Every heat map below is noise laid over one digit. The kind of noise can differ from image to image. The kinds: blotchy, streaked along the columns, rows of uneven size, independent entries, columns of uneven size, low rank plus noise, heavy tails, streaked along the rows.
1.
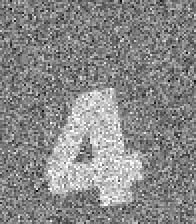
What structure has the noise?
independent entries
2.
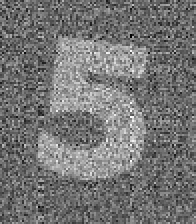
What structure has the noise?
low rank plus noise
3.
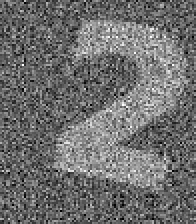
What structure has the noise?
low rank plus noise
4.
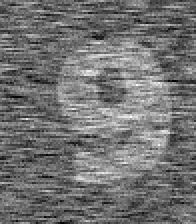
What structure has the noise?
streaked along the rows
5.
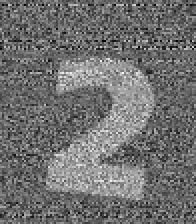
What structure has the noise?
rows of uneven size
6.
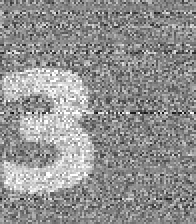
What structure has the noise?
rows of uneven size
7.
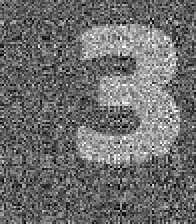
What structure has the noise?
low rank plus noise
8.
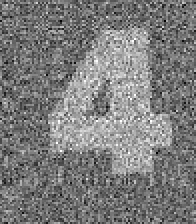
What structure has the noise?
low rank plus noise
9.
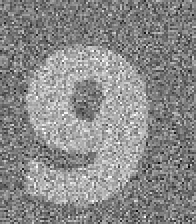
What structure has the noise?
low rank plus noise
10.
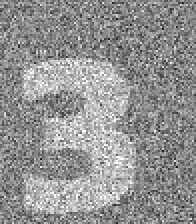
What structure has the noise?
low rank plus noise
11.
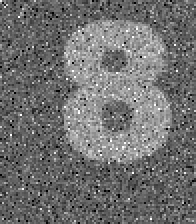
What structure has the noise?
heavy tails
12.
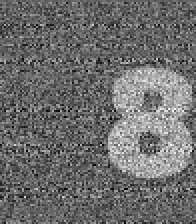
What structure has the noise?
rows of uneven size
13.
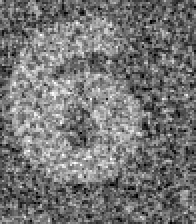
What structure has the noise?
blotchy
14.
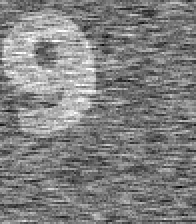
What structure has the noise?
streaked along the rows
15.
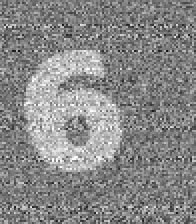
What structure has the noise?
rows of uneven size
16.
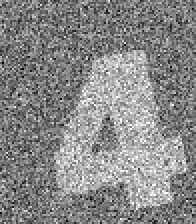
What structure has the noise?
independent entries
